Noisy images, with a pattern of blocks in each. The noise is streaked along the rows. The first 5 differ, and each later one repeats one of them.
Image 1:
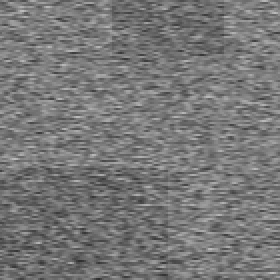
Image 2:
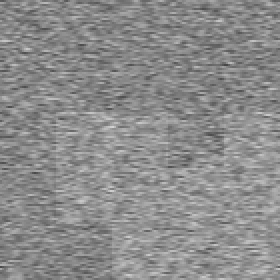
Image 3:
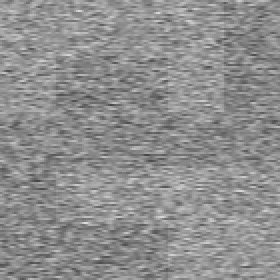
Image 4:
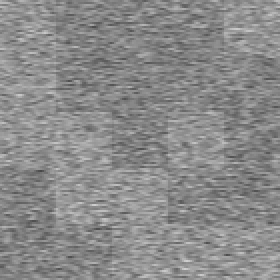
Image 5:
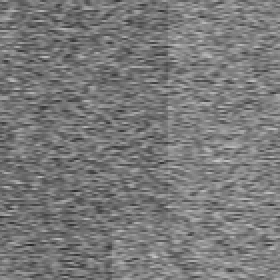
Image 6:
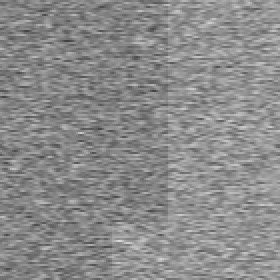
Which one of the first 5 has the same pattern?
5
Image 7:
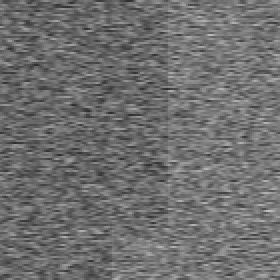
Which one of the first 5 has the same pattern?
5
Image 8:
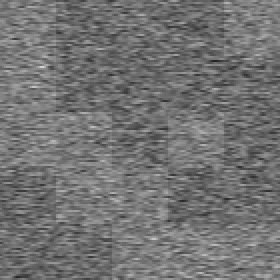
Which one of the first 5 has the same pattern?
4
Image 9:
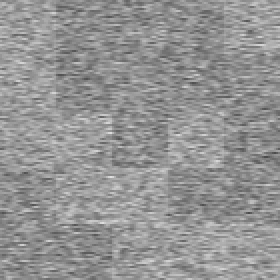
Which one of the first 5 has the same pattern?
4
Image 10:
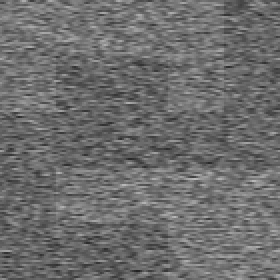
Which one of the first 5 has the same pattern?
3
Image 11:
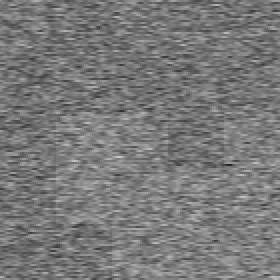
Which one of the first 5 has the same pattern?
2
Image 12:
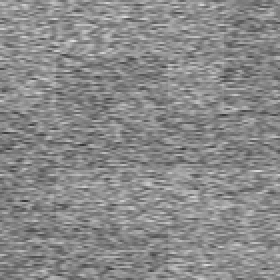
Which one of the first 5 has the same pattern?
3
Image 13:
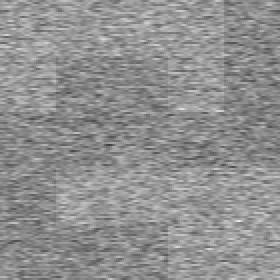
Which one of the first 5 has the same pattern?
3
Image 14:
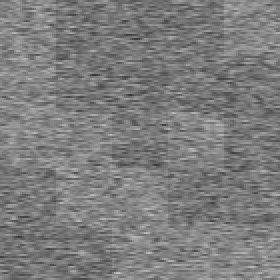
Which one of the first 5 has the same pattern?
4
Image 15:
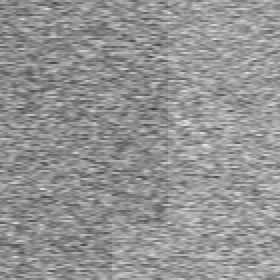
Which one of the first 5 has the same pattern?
5
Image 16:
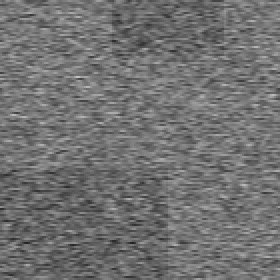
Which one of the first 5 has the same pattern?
1
